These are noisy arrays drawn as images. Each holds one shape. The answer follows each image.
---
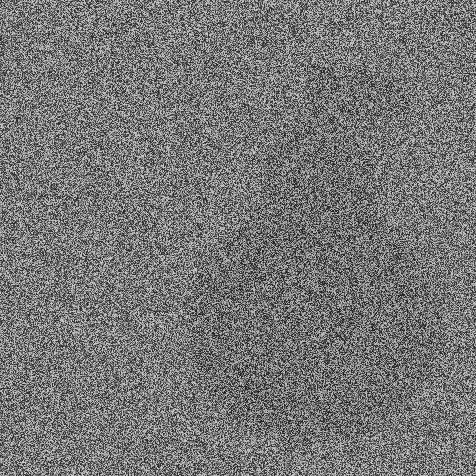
pear
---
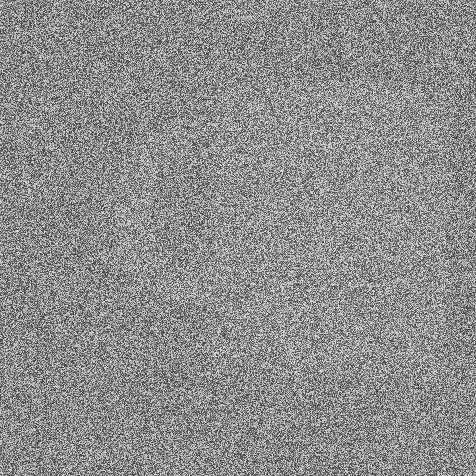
cup
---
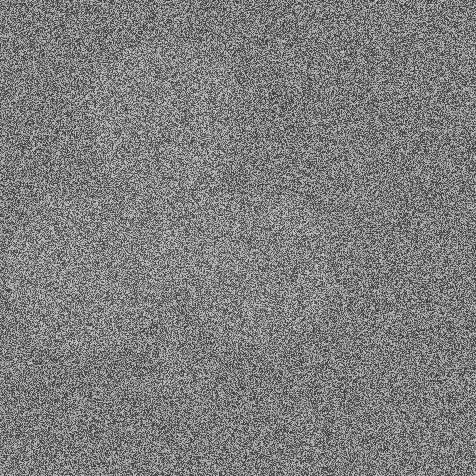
club
